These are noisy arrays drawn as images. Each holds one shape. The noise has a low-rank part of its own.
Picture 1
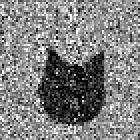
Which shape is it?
cat's head
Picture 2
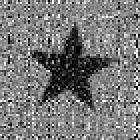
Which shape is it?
star
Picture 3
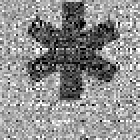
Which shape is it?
asterisk
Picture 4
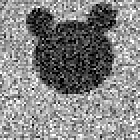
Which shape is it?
bear's head
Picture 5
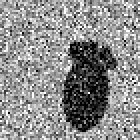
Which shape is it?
footprint
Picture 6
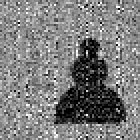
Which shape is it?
chess pawn
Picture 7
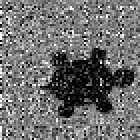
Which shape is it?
turtle
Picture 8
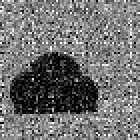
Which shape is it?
cloud
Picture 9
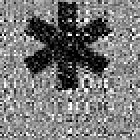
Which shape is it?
asterisk
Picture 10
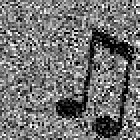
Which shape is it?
pair of musical notes
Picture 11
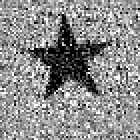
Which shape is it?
star
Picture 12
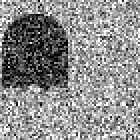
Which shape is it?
ghost
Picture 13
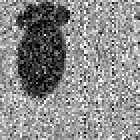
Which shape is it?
footprint
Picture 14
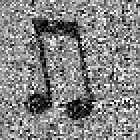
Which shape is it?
pair of musical notes
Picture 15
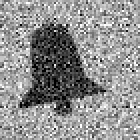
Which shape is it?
bell
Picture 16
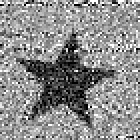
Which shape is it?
star
